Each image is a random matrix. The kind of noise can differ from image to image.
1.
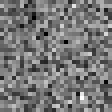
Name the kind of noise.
independent entries
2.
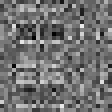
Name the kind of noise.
low rank plus noise
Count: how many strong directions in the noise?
one
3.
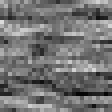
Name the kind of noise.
streaked along the rows
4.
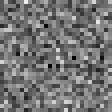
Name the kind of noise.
independent entries
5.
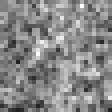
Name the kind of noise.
blotchy
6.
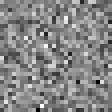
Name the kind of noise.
independent entries
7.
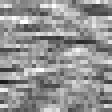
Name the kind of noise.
streaked along the rows
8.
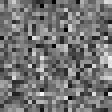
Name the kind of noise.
low rank plus noise
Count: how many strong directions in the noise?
three or four
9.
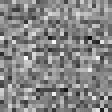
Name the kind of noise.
low rank plus noise
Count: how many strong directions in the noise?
three or four
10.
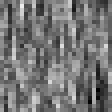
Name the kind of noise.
streaked along the columns
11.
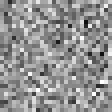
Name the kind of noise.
independent entries
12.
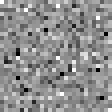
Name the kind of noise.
heavy tails
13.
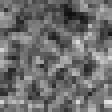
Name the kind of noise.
blotchy
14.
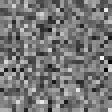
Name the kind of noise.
low rank plus noise
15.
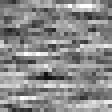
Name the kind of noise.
streaked along the rows
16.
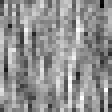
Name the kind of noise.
streaked along the columns
